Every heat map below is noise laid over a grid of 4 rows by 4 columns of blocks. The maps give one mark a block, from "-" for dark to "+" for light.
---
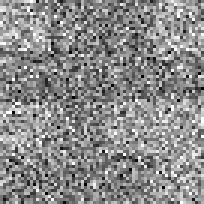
+ - - +
- - - -
+ - + +
- - - +
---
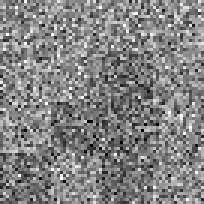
+ + + +
+ + - +
+ - - +
- + - +
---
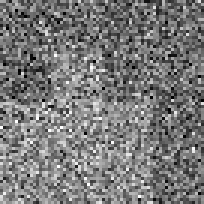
- - - -
- + - -
+ + + -
+ + + -
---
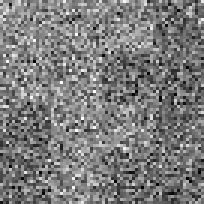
+ + + -
+ + - -
- + + -
- + - -
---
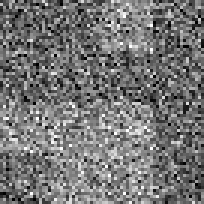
- - + -
- - - -
+ + + -
- + + -
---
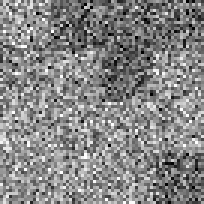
+ - - -
+ + - +
+ + + +
+ + + -
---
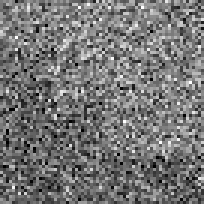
+ + + +
- + + +
- - + +
- - - -
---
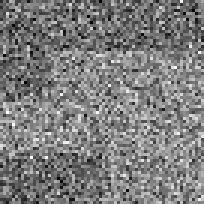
- - - -
- + + +
+ + + +
- - + +
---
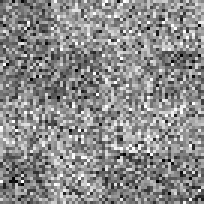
- + + +
- - + -
+ + + +
- + - -
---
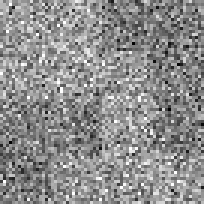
+ + - -
+ + + -
- - + -
- + + +
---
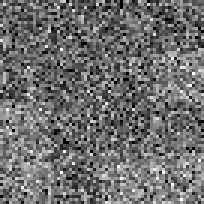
- - - -
- - - +
+ - - -
+ - + +
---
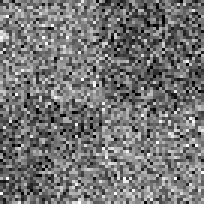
+ + - -
+ + - -
- - + +
- + + +
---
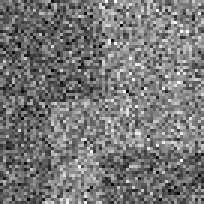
- - + +
- - + +
- + + +
- + - -
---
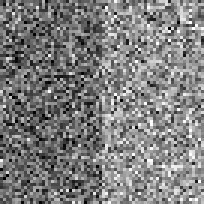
- - + +
- - + +
- - + +
- - + +
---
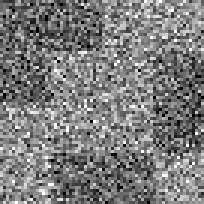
- - + +
- + + -
+ + + -
+ - - +
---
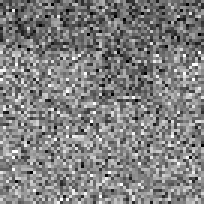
- - - -
+ + - +
+ + + +
+ + + +
